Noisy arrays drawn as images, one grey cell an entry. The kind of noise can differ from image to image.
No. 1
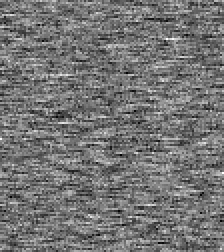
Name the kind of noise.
streaked along the rows
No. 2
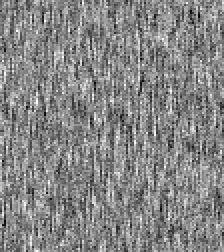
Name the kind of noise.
streaked along the columns
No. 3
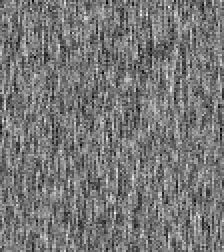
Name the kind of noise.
streaked along the columns
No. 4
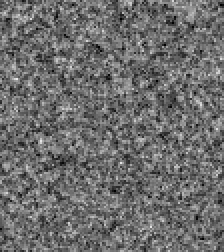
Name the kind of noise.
blotchy
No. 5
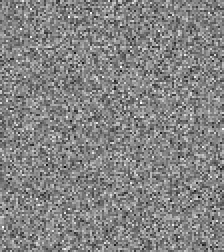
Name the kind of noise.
independent entries
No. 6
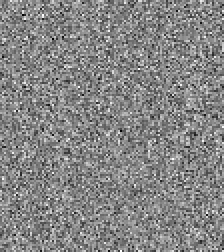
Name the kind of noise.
low rank plus noise
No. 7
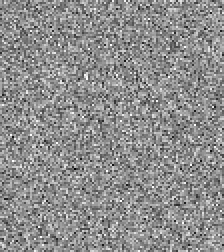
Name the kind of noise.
independent entries
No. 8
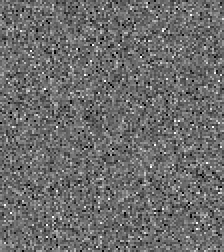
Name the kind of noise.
heavy tails
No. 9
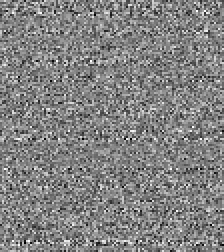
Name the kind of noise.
rows of uneven size
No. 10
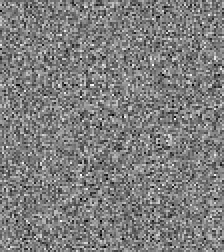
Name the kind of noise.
low rank plus noise
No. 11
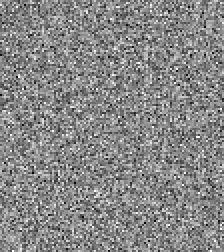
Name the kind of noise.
independent entries
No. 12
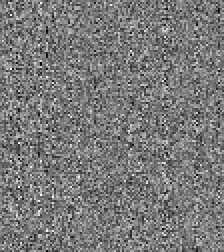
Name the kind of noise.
columns of uneven size
